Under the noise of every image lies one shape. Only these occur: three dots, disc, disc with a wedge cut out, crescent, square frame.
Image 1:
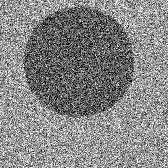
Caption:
dark disc
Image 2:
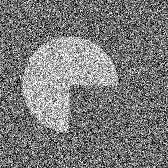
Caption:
light disc with a wedge cut out
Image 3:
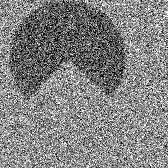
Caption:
dark disc with a wedge cut out
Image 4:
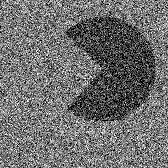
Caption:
dark disc with a wedge cut out
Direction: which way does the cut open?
left
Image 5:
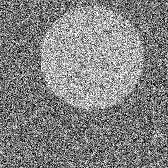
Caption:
light disc
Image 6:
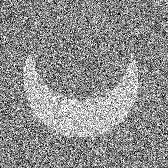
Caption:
light crescent
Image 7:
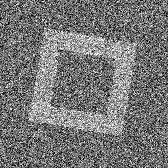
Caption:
light square frame
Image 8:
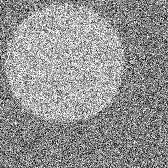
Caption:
light disc
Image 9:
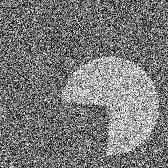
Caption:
light disc with a wedge cut out
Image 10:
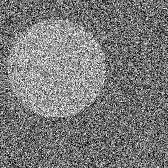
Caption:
light disc
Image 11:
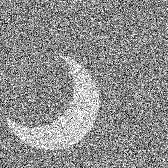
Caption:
light crescent
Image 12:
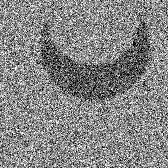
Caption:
dark crescent
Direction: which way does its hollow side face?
up
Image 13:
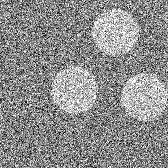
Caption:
light three dots
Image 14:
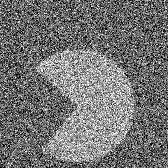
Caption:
light disc with a wedge cut out
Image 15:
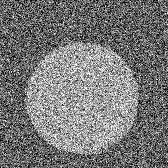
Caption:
light disc
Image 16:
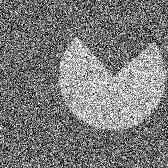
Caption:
light disc with a wedge cut out
